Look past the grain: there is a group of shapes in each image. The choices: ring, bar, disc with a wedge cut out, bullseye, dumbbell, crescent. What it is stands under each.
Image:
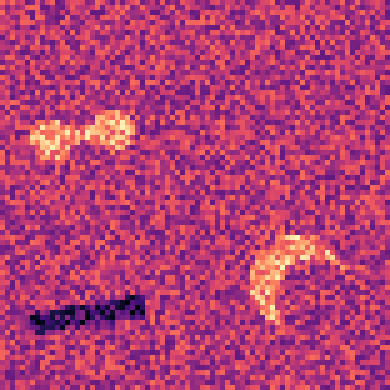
top left: light dumbbell; bottom left: dark bar; bottom right: light crescent
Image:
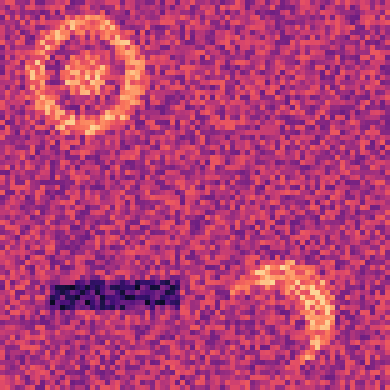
top left: light bullseye; bottom left: dark bar; bottom right: light crescent
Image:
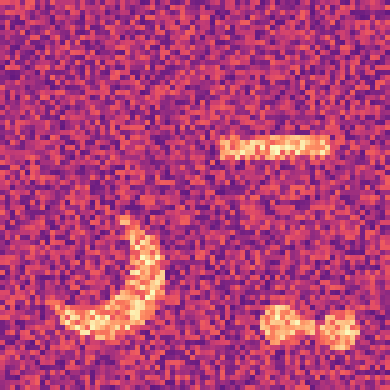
top right: light bar; bottom left: light crescent; bottom right: light dumbbell
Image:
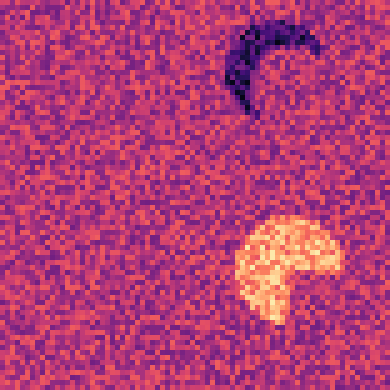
top right: dark crescent; bottom right: light disc with a wedge cut out
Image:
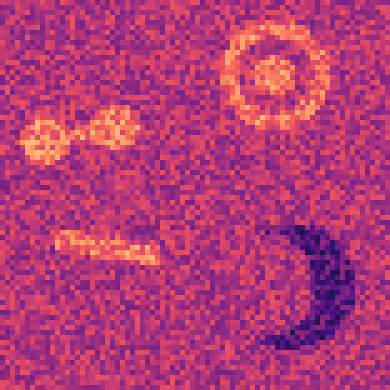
top left: light dumbbell; top right: light bullseye; bottom left: light bar; bottom right: dark crescent
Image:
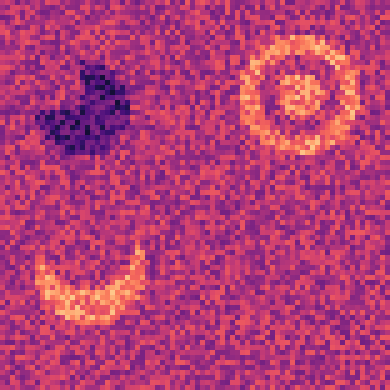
top left: dark disc with a wedge cut out; top right: light bullseye; bottom left: light crescent
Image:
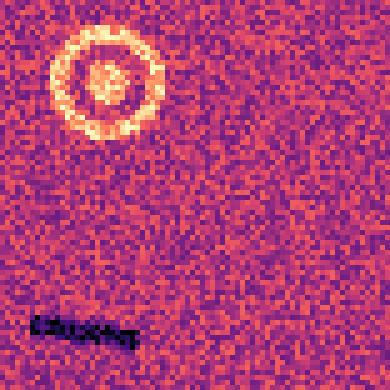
top left: light bullseye; bottom left: dark bar
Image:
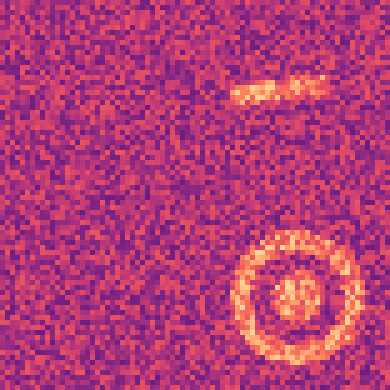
top right: light bar; bottom right: light bullseye
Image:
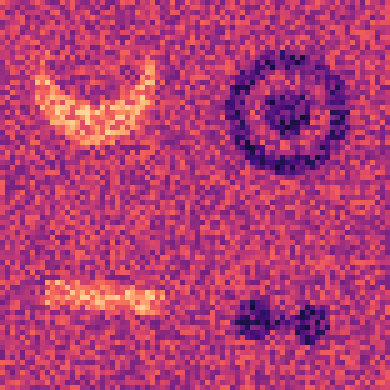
top left: light crescent; top right: dark bullseye; bottom left: light bar; bottom right: dark dumbbell
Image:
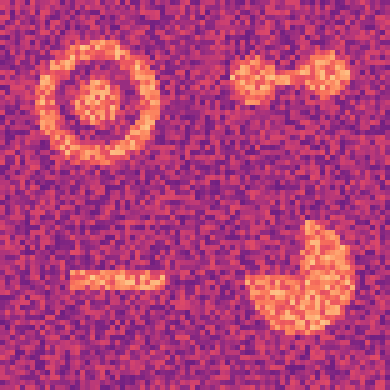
top left: light bullseye; top right: light dumbbell; bottom left: light bar; bottom right: light disc with a wedge cut out
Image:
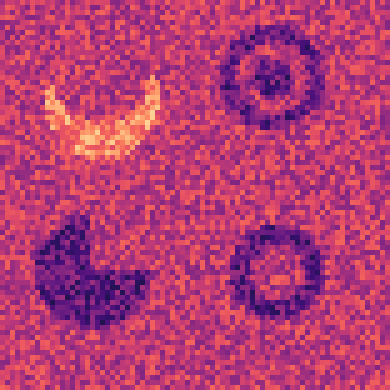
top left: light crescent; top right: dark bullseye; bottom left: dark disc with a wedge cut out; bottom right: dark ring
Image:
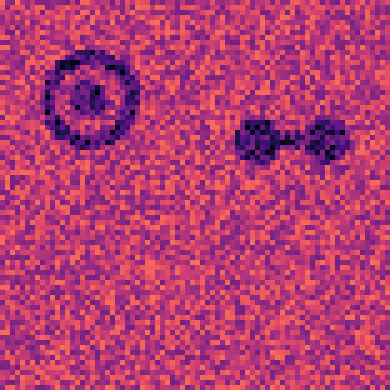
top left: dark bullseye; top right: dark dumbbell
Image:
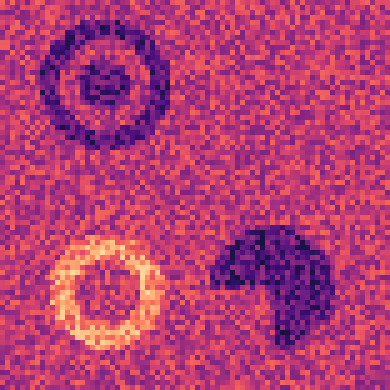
top left: dark bullseye; bottom left: light ring; bottom right: dark disc with a wedge cut out
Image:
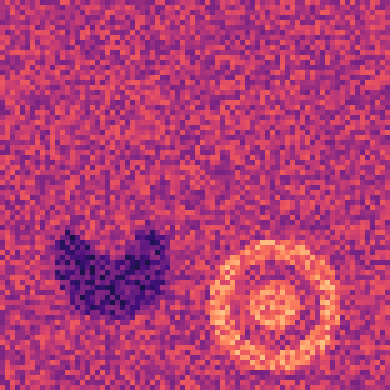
bottom left: dark disc with a wedge cut out; bottom right: light bullseye
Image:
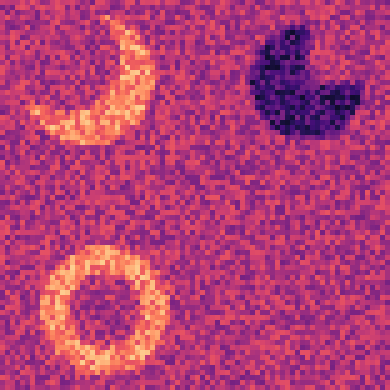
top left: light crescent; top right: dark disc with a wedge cut out; bottom left: light ring
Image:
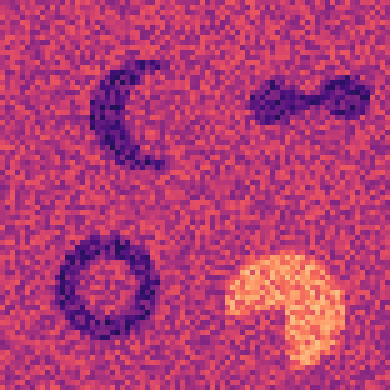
top left: dark crescent; top right: dark dumbbell; bottom left: dark ring; bottom right: light disc with a wedge cut out
